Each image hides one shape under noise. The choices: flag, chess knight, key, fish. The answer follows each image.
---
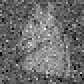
chess knight
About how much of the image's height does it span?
nearly all
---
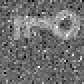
key
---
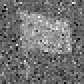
flag
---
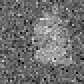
chess knight
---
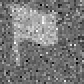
flag
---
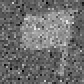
flag
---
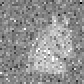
chess knight
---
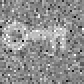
key
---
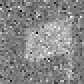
flag
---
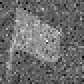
flag
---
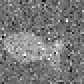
fish
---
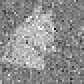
chess knight
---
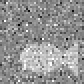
fish
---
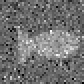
fish
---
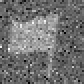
flag
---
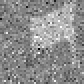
flag
